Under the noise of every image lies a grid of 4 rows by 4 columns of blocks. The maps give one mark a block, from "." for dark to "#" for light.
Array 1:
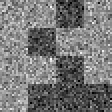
# # . #
# . # #
# # . #
# . . .
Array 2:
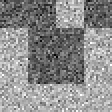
. . # .
# . . #
# . . #
# # # #
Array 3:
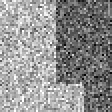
# # . .
# # . .
# # . .
# # # .
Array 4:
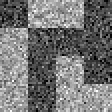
. # # .
# . . .
# . # .
# . # #
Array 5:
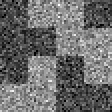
. # # .
. . # #
. # . #
# # . .
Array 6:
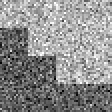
# # # #
. # # #
. . # #
. . . .
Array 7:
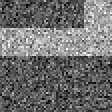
. . . #
# # # #
. . . .
. . . .
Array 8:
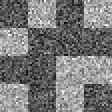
. # . #
# . . .
. . # #
# . # .
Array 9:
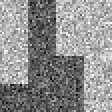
# . # #
# . # #
# . . #
. . . #
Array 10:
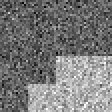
. . . .
. . . .
. . # #
. # # #
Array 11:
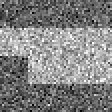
. . . .
# # # #
. # # #
. . . .
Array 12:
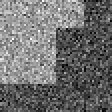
# # # .
# # . .
# # . .
. . . .
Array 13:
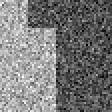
# . . .
# # . .
# # . .
# # . .
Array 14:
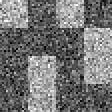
# . # .
. . . #
. # . #
. # . .
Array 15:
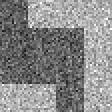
. # # #
. . . #
. . . #
# # . #
